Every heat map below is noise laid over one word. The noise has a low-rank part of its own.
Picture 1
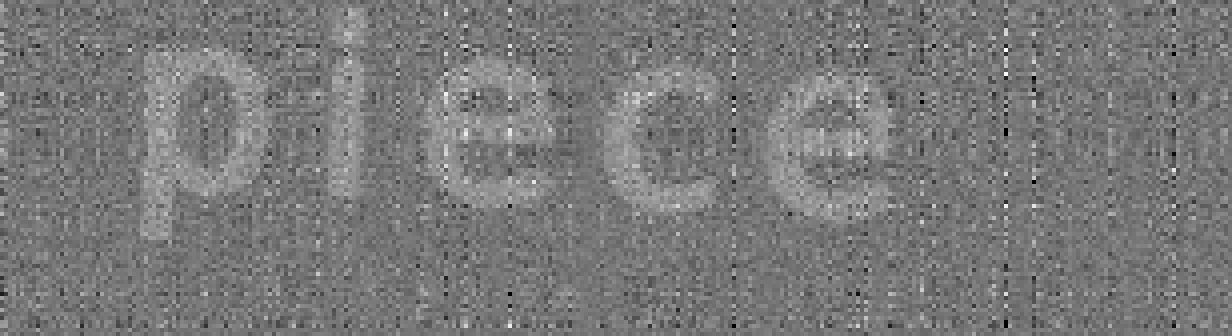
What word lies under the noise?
piece
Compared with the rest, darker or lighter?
lighter
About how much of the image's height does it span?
two thirds
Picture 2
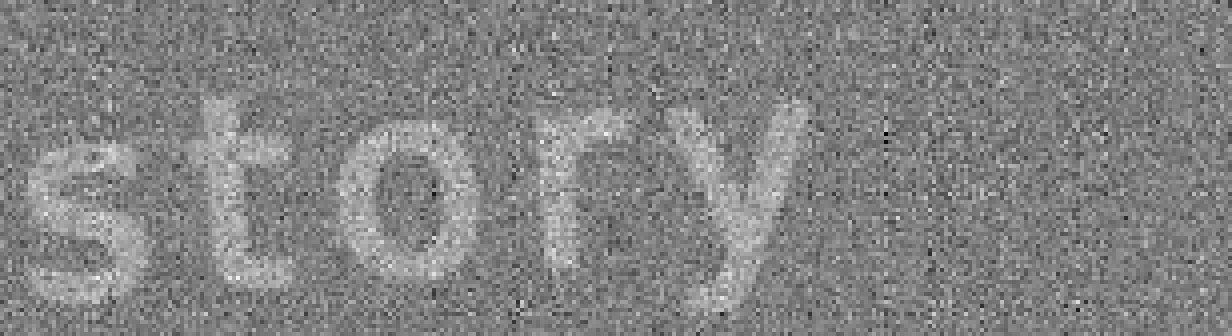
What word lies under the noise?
story
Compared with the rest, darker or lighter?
lighter
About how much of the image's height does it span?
two thirds
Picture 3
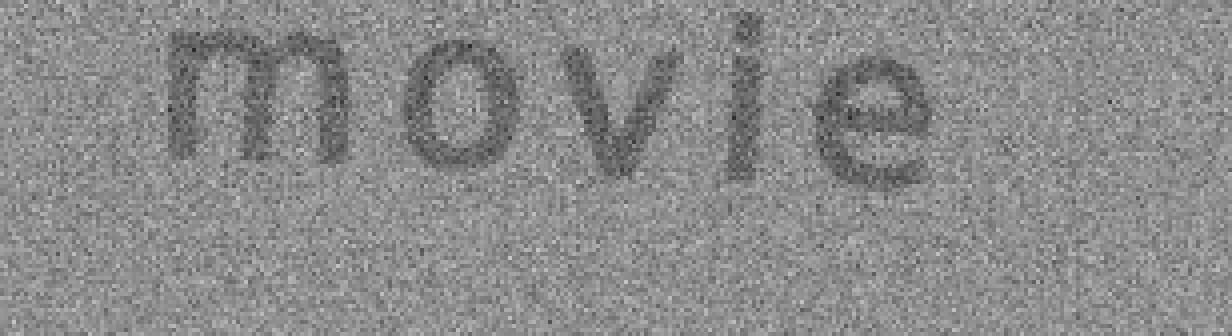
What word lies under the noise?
movie
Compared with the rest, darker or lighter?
darker
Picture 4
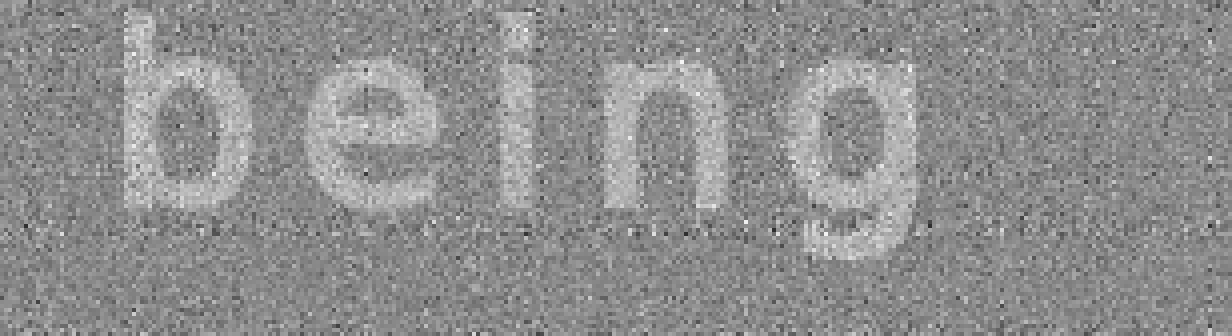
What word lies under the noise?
being
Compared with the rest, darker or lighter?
lighter
